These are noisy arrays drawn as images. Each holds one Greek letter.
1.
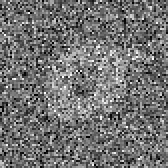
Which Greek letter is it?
sigma
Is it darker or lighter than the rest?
lighter
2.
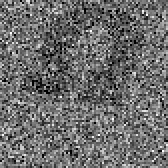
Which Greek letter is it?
omega
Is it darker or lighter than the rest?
darker
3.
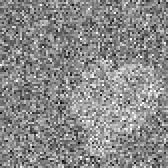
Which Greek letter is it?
phi
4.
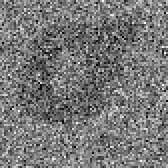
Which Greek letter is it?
sigma
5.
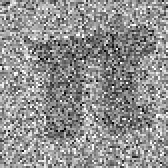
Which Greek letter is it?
pi
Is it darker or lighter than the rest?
darker
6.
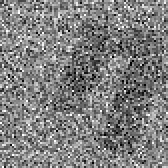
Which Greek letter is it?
eta
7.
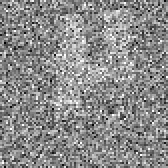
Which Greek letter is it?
mu
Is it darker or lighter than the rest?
lighter
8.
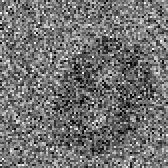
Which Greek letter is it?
theta
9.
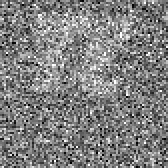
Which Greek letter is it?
pi
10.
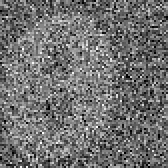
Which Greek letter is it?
theta
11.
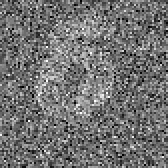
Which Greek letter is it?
delta
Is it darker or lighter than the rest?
lighter
